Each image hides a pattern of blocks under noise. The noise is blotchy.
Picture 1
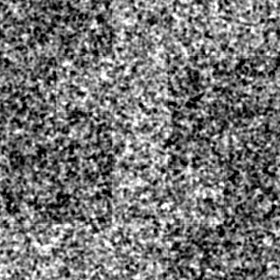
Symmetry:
the same after a half turn
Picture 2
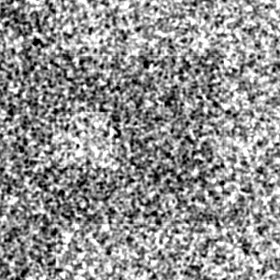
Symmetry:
top and bottom mirror each other
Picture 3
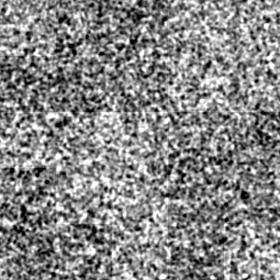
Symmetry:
mirrored about the diagonal from the bottom left
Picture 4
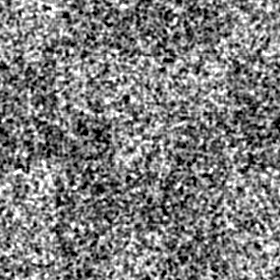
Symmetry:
left and right mirror each other
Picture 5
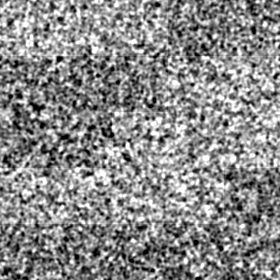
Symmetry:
no symmetry
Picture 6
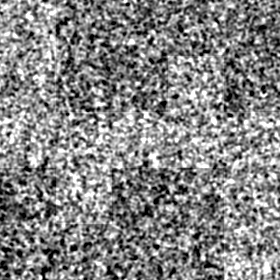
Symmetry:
the same after a half turn
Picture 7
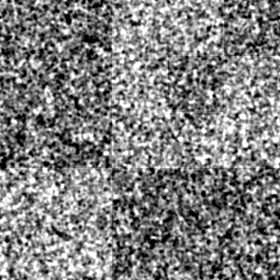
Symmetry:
mirrored about the diagonal from the bottom left
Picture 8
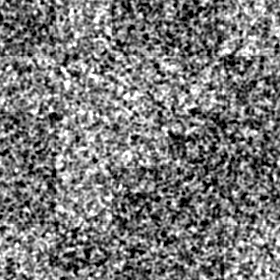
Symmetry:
mirrored about the diagonal from the top left
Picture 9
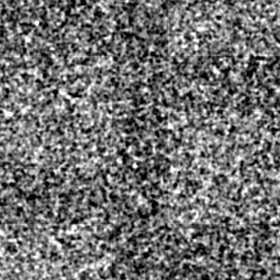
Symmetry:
the same after a half turn
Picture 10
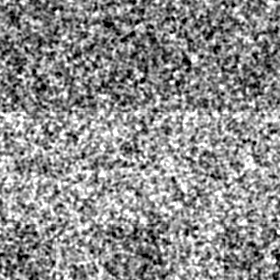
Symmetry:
left and right mirror each other
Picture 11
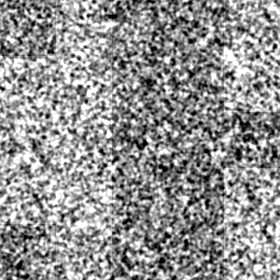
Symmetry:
top and bottom mirror each other
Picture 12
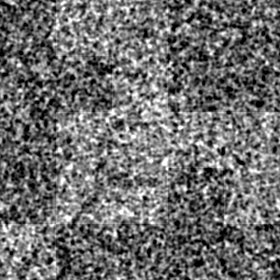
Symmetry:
mirrored about the diagonal from the bottom left
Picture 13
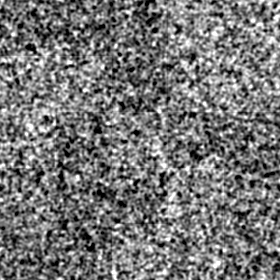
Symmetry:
mirrored about the diagonal from the bottom left
